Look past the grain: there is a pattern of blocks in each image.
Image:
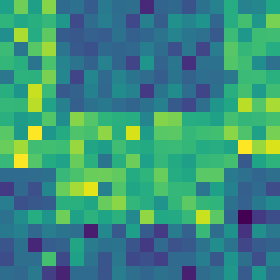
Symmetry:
left and right mirror each other
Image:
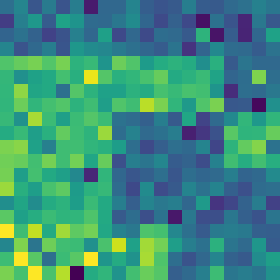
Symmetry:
no symmetry
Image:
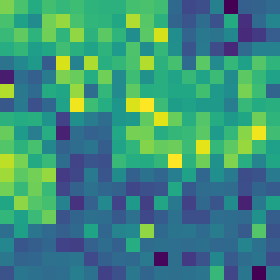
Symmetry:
no symmetry
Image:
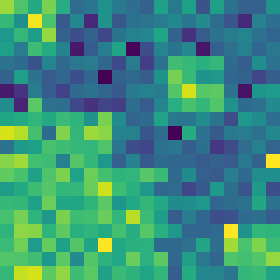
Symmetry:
mirrored about the diagonal from the bottom left
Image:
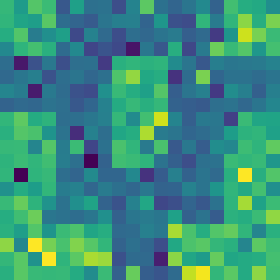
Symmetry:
left and right mirror each other
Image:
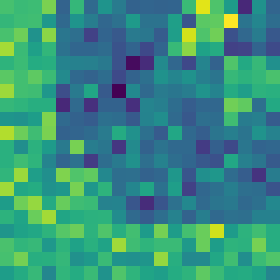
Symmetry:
mirrored about the diagonal from the bottom left
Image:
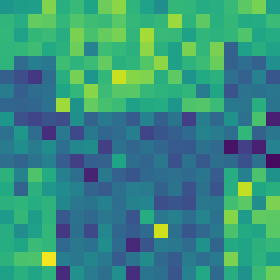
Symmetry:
left and right mirror each other
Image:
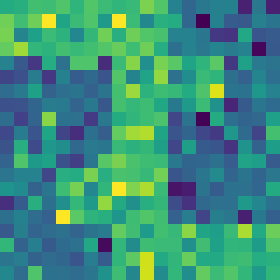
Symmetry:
the same after a half turn
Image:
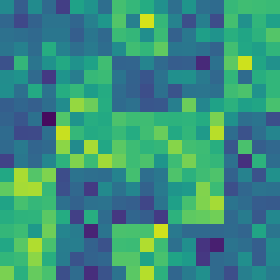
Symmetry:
the same after a half turn
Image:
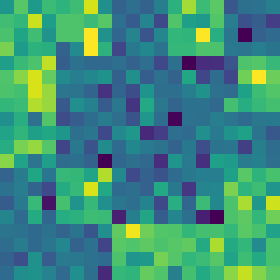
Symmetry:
mirrored about the diagonal from the bottom left
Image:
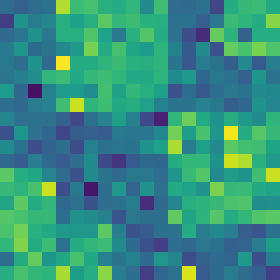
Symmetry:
mirrored about the diagonal from the bottom left
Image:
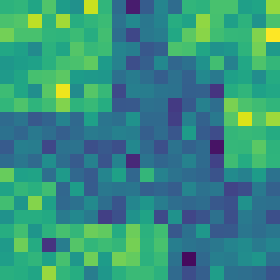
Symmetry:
mirrored about the diagonal from the top left
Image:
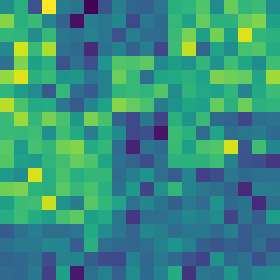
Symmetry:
no symmetry
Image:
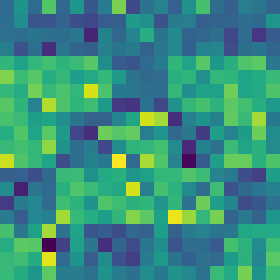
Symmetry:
left and right mirror each other
